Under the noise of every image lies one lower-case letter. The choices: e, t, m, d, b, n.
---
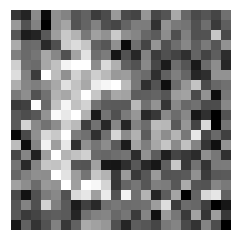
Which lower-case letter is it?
t
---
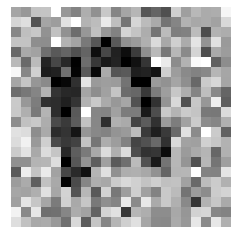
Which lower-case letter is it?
n
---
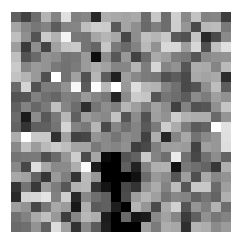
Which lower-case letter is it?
t
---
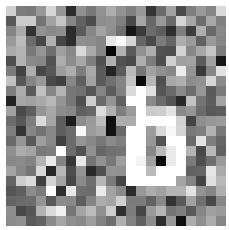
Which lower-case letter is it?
b
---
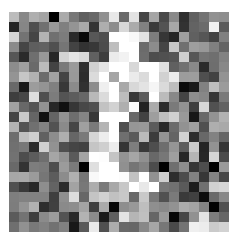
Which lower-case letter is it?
t
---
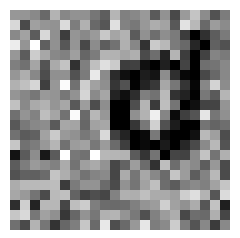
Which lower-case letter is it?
d
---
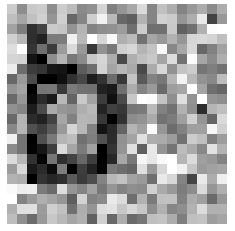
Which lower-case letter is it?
b
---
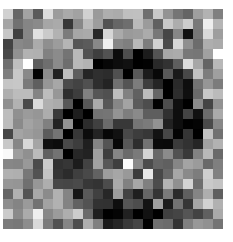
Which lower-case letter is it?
e
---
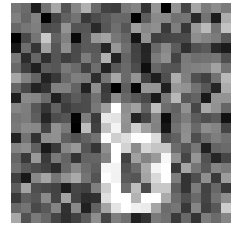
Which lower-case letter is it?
b
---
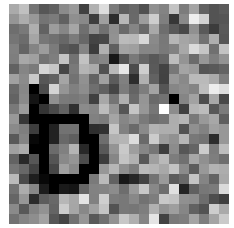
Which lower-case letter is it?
b
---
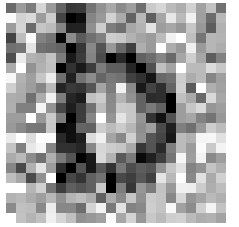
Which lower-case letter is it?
b
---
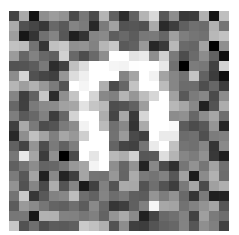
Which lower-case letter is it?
n
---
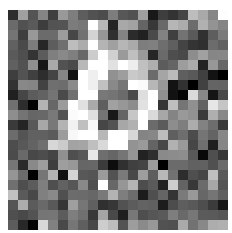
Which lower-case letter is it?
b
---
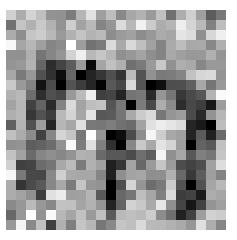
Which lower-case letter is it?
m
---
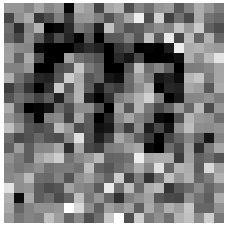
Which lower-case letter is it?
m
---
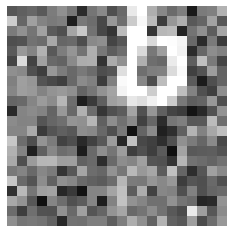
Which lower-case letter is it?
b
